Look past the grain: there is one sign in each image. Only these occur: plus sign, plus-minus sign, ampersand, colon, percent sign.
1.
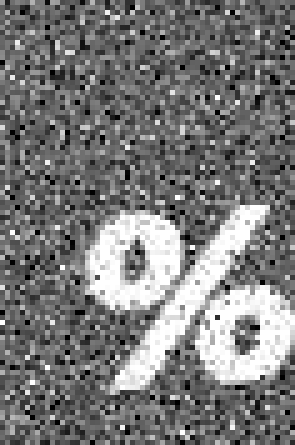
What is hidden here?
light percent sign
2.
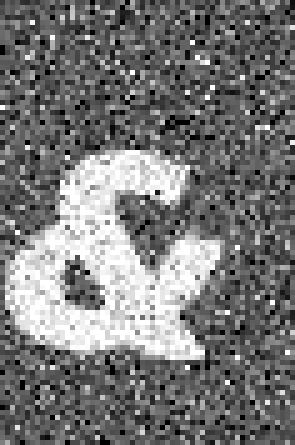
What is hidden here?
light ampersand
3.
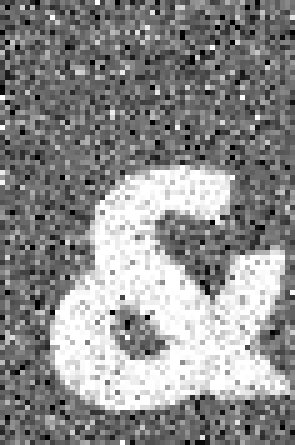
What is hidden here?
light ampersand
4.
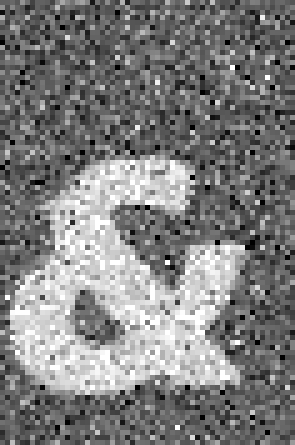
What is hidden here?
light ampersand
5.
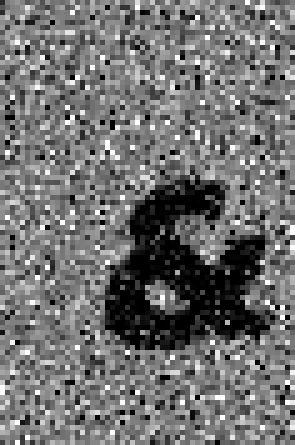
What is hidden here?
dark ampersand
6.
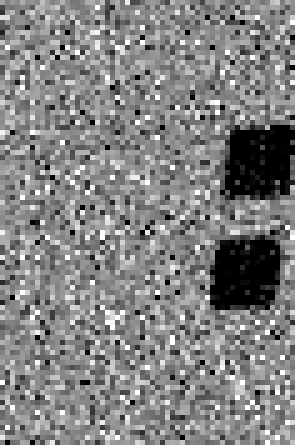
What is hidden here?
dark colon, middle right
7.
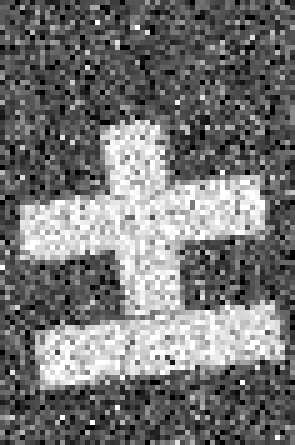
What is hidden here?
light plus-minus sign
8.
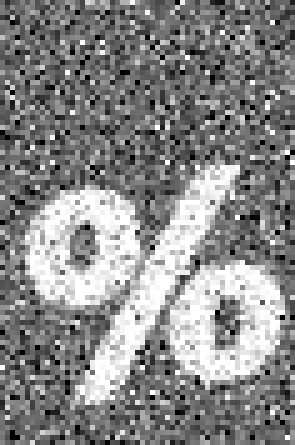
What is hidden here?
light percent sign
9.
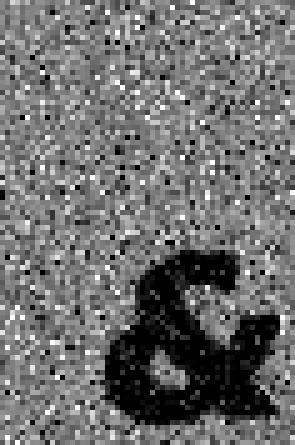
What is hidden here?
dark ampersand
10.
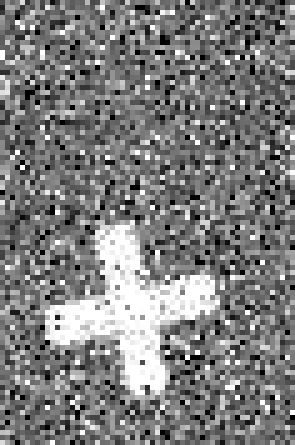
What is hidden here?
light plus sign
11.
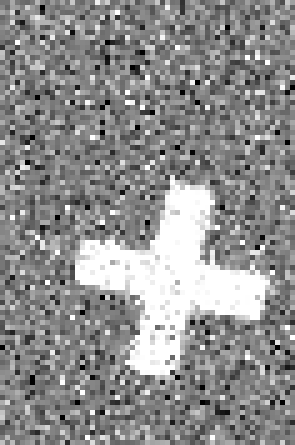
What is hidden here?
light plus sign
